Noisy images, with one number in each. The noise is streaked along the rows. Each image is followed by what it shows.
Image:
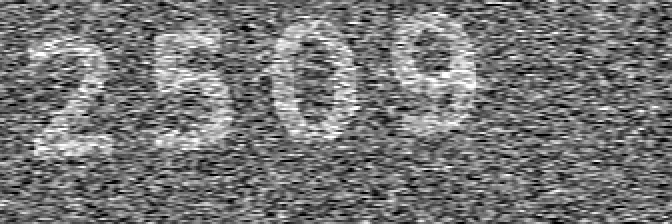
2509
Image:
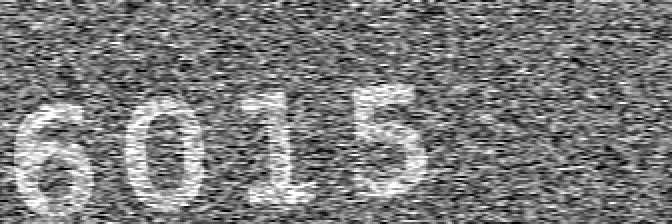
6015
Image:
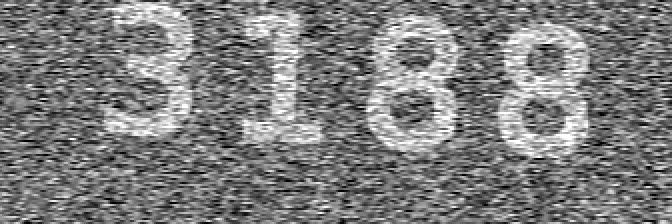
3188
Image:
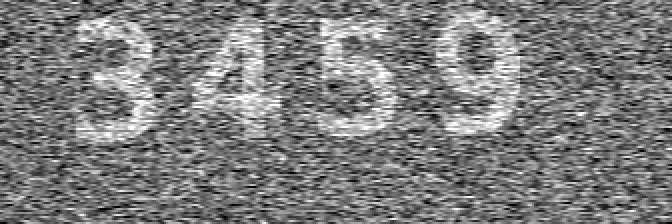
3459
